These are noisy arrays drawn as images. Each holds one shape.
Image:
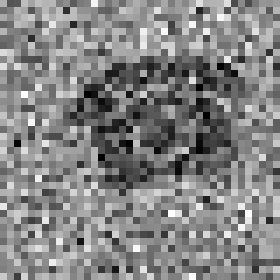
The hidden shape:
telephone
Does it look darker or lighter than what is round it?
darker
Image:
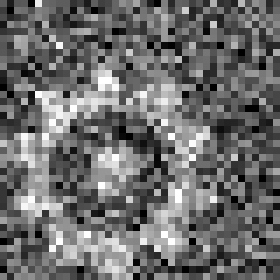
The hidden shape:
gear
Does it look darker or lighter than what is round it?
lighter
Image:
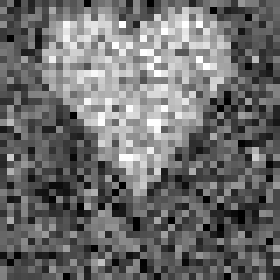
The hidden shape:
heart
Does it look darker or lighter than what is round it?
lighter
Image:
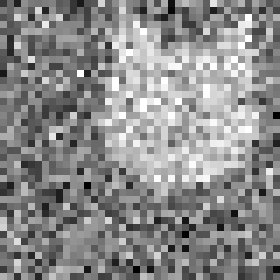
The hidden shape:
cat's head
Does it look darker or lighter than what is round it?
lighter
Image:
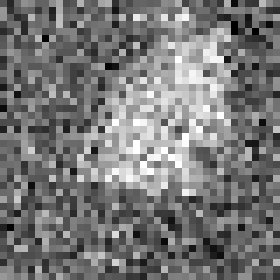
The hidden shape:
chess knight
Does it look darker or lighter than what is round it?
lighter
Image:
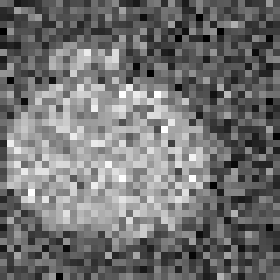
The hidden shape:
apple
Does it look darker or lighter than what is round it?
lighter
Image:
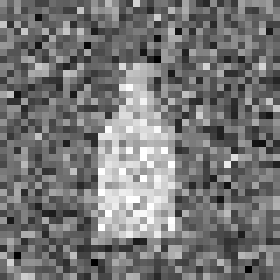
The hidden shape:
bottle
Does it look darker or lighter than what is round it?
lighter
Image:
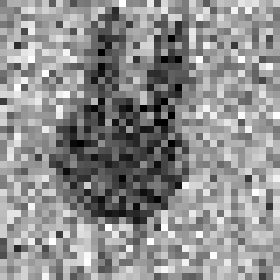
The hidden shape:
rabbit's head
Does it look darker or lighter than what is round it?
darker
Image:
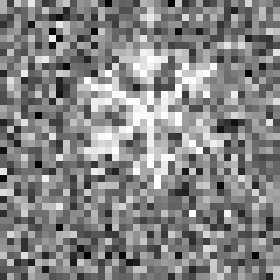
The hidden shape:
snowflake
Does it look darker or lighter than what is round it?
lighter
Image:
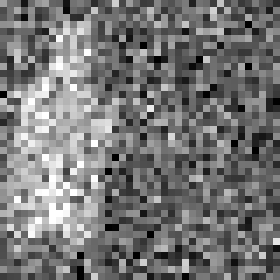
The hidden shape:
bottle
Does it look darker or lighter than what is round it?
lighter
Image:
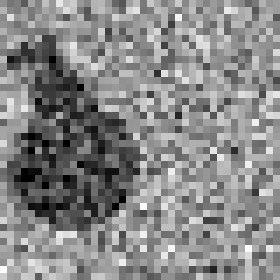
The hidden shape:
pear
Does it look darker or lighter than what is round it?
darker
